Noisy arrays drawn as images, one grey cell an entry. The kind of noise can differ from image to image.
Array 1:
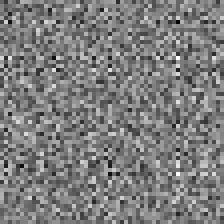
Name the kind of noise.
low rank plus noise
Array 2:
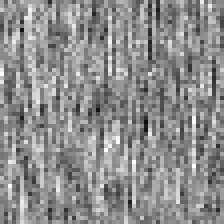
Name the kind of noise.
streaked along the columns
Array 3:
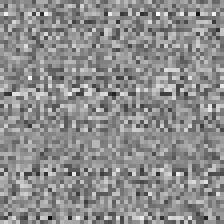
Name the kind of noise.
rows of uneven size
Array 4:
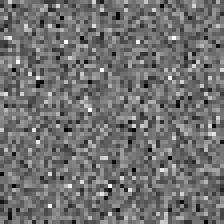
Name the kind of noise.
heavy tails
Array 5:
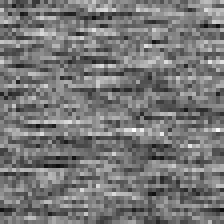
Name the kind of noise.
streaked along the rows
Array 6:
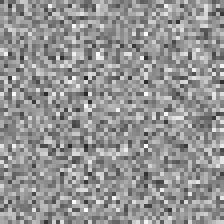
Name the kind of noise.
low rank plus noise
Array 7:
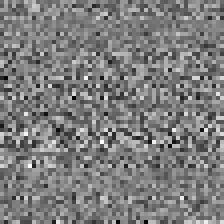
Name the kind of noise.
rows of uneven size
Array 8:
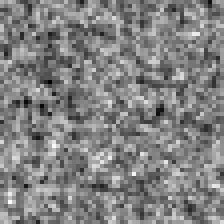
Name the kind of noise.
blotchy
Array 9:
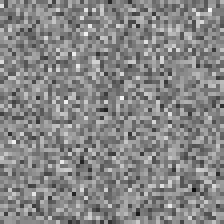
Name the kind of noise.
independent entries
